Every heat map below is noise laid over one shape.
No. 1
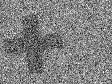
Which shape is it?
cross
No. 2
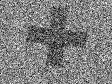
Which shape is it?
cross
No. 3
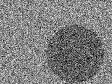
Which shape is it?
disc
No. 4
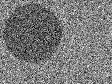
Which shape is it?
disc
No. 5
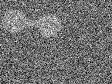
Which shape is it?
dumbbell
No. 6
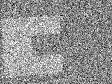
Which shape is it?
square with a notch
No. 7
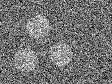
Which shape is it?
three dots
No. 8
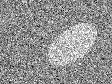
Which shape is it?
ellipse
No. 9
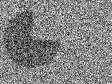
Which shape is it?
disc with a wedge cut out
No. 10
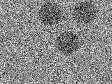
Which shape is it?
three dots
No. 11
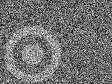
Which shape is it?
bullseye
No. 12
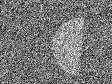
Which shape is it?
half disc
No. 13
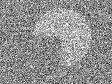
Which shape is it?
disc with a wedge cut out
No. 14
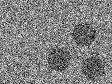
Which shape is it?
three dots
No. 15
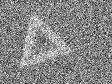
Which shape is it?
triangle frame
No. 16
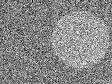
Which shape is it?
disc
